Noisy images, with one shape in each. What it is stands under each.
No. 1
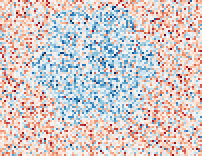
flower
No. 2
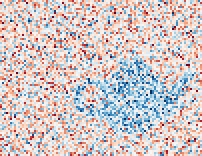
teapot
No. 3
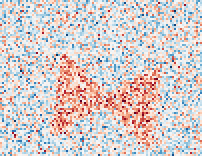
bow tie
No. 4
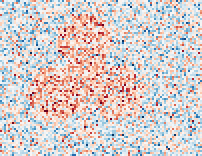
club
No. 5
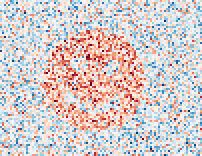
smiling face
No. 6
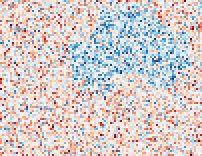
car
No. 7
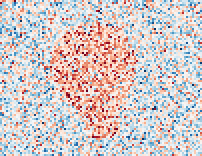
light bulb
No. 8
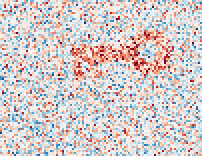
key
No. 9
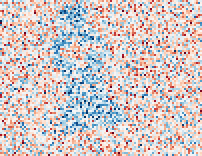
chess bishop
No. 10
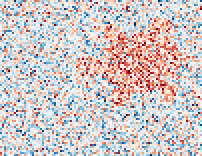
turtle
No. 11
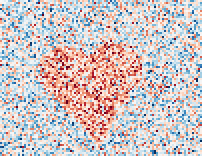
heart
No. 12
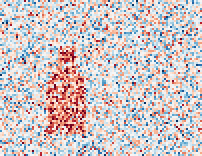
bottle
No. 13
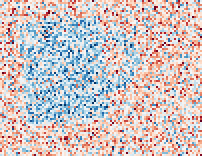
cup
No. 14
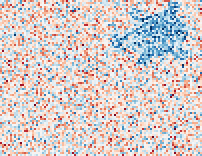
turtle
